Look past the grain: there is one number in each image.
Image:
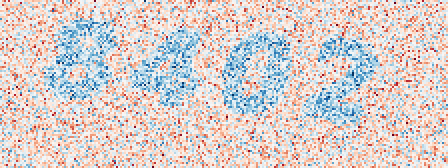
8402
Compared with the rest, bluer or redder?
bluer
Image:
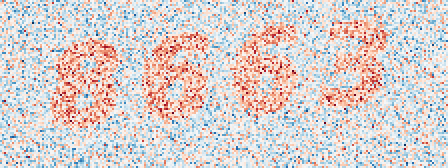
8663
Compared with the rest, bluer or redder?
redder
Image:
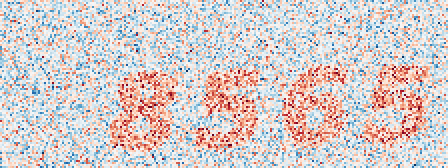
8565
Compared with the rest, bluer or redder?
redder
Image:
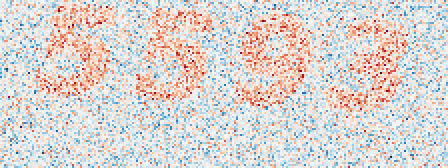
5593
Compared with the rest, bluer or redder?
redder
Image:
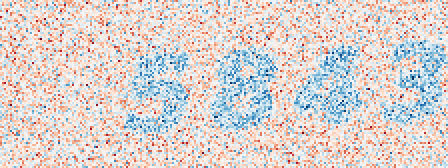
5843
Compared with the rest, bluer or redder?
bluer
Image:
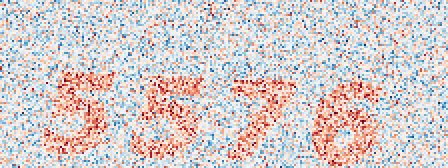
5576
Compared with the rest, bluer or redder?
redder
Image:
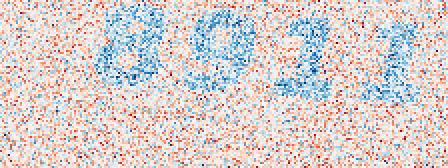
8911
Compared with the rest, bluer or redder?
bluer
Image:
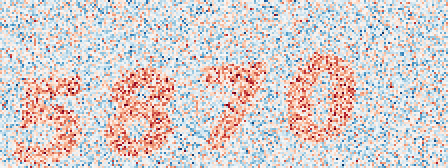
5870
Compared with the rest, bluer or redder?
redder
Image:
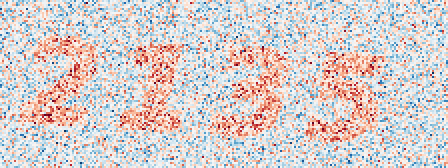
2135
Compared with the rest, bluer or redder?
redder
